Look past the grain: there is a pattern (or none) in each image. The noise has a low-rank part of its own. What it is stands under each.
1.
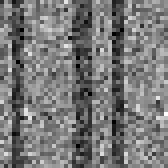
bands of columns
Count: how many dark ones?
3
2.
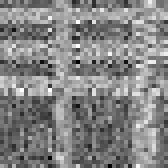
bands of rows crossing bands of columns
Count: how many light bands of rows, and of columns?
3 and 2
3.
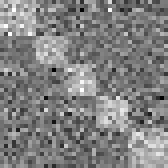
blocks along the diagonal
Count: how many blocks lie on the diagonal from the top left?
5
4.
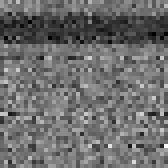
one band of rows
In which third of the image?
top
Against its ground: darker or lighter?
darker
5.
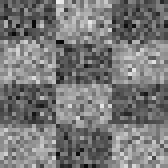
a checkerboard
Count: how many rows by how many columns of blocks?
4 by 3
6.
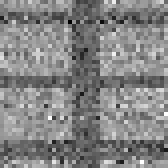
bands of rows crossing bands of columns
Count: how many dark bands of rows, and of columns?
3 and 1
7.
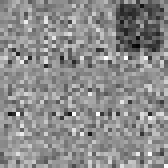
one block
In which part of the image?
top right
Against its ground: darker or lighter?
darker
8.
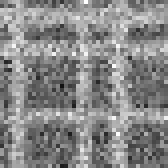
bands of rows crossing bands of columns
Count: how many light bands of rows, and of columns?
3 and 3
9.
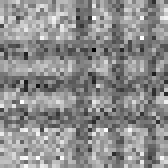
bands of rows crossing bands of columns
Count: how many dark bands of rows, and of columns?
3 and 3
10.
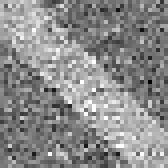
a diagonal band
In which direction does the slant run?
top left to bottom right
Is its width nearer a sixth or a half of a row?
a half
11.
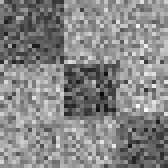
blocks along the diagonal
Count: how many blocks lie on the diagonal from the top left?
3
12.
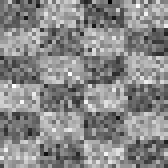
a checkerboard
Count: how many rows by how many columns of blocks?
6 by 4
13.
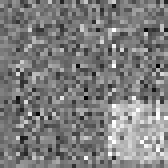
one block
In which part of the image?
bottom right
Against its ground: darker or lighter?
lighter
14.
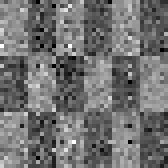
a checkerboard
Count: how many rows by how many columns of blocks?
3 by 6
